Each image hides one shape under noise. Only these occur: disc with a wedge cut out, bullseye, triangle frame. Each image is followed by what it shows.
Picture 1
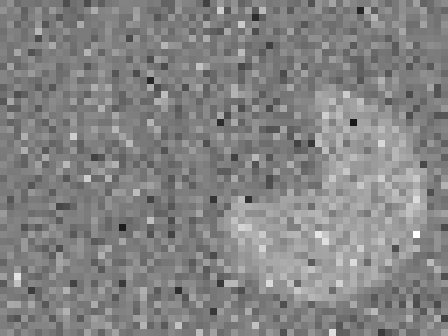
disc with a wedge cut out
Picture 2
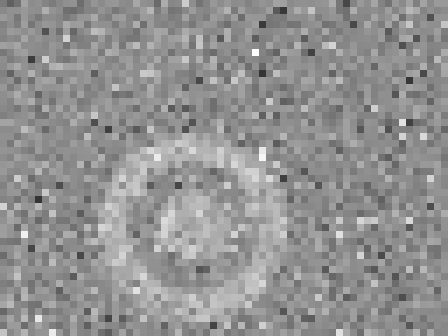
bullseye
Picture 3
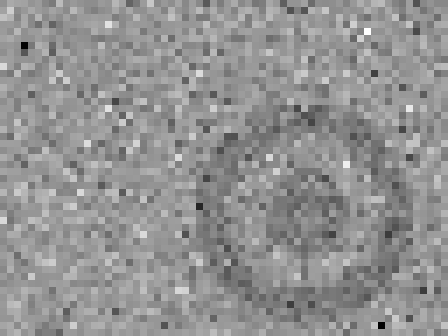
bullseye
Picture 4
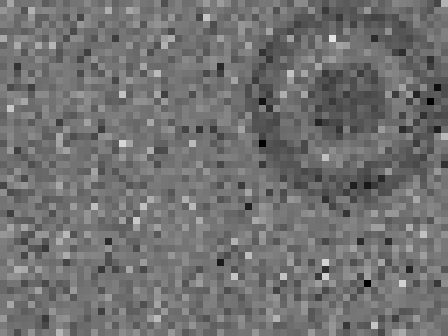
bullseye
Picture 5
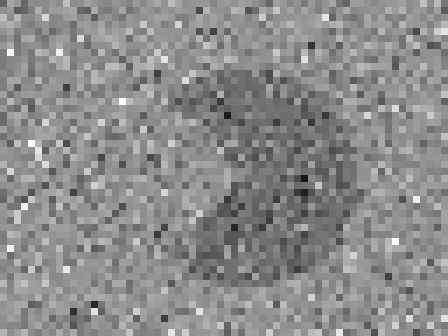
disc with a wedge cut out
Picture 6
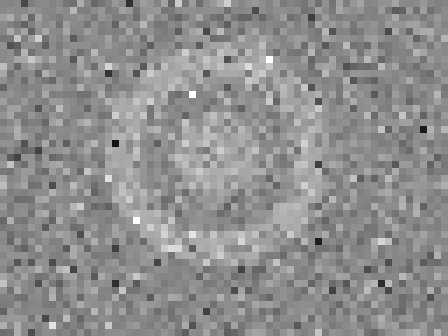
bullseye
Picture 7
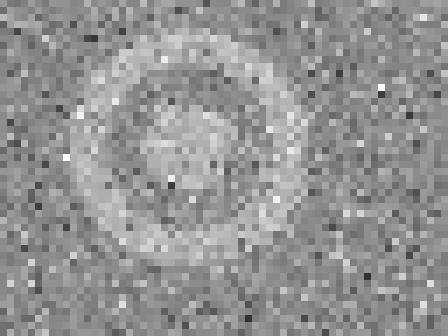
bullseye
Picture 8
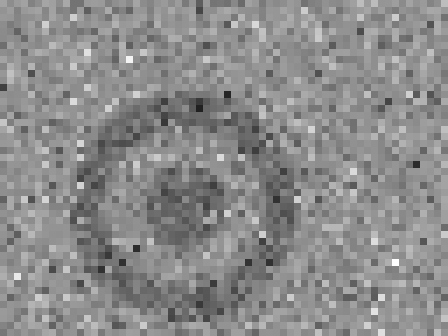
bullseye
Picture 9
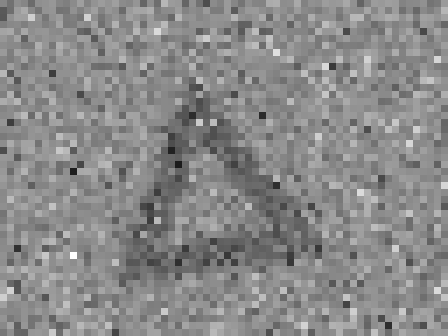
triangle frame
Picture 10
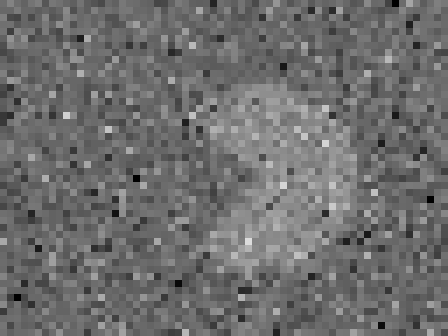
disc with a wedge cut out
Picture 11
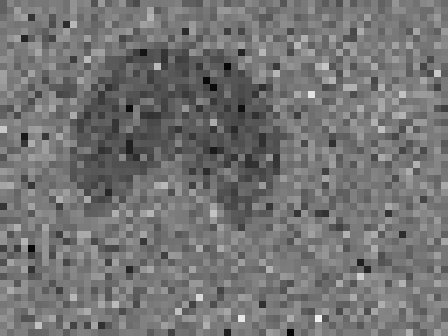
disc with a wedge cut out
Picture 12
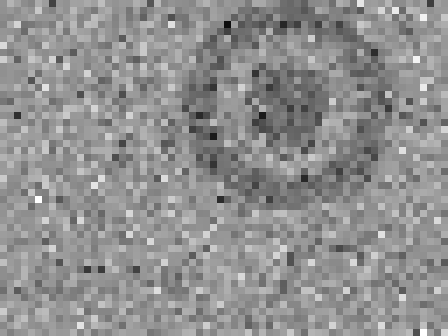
bullseye
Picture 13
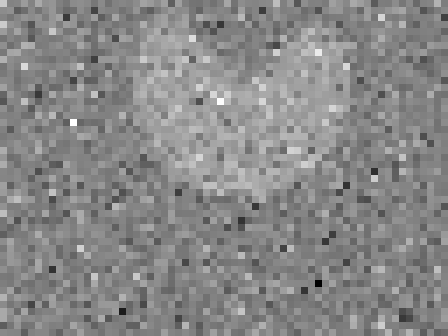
disc with a wedge cut out
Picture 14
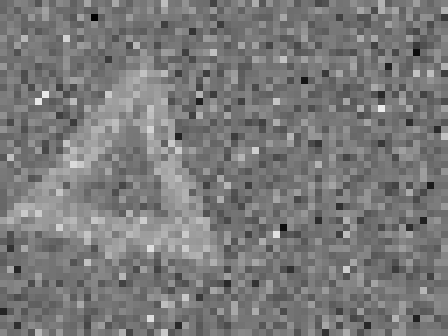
triangle frame
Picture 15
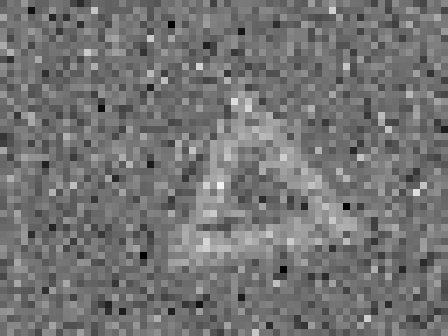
triangle frame
